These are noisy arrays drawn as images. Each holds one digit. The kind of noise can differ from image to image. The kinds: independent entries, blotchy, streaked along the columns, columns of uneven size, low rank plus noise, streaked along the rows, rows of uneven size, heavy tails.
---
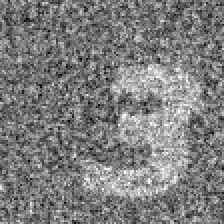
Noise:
blotchy
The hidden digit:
3
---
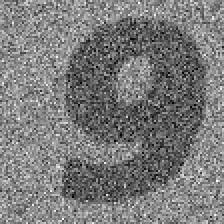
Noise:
independent entries
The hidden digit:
9
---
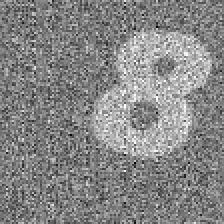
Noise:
columns of uneven size
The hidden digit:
8
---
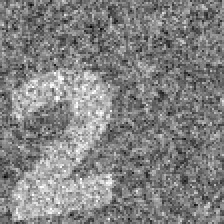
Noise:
blotchy
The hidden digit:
2
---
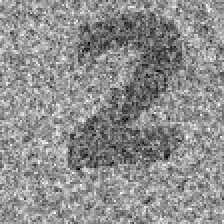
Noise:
blotchy
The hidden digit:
2
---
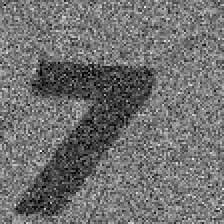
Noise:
independent entries
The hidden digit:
7
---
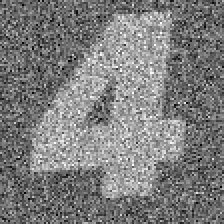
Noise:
independent entries
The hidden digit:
4
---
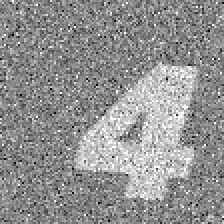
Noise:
heavy tails
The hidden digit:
4
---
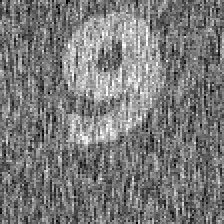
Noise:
streaked along the columns
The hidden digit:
9
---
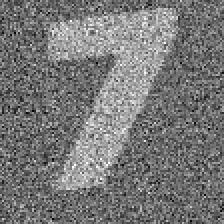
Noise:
low rank plus noise
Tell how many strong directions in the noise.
three or four
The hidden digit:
7
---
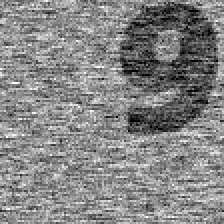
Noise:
streaked along the rows
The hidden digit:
9
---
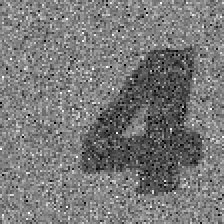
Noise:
heavy tails
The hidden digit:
4
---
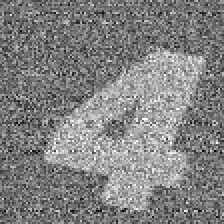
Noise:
rows of uneven size
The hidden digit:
4
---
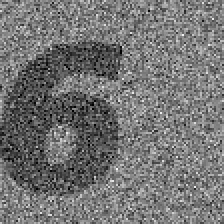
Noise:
independent entries
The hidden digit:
6
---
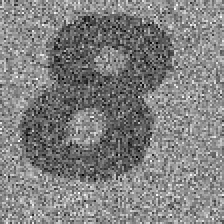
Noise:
low rank plus noise
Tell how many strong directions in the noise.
three or four
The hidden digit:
8
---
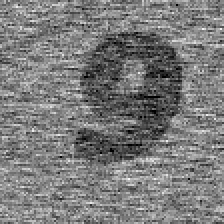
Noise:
streaked along the rows
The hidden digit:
9
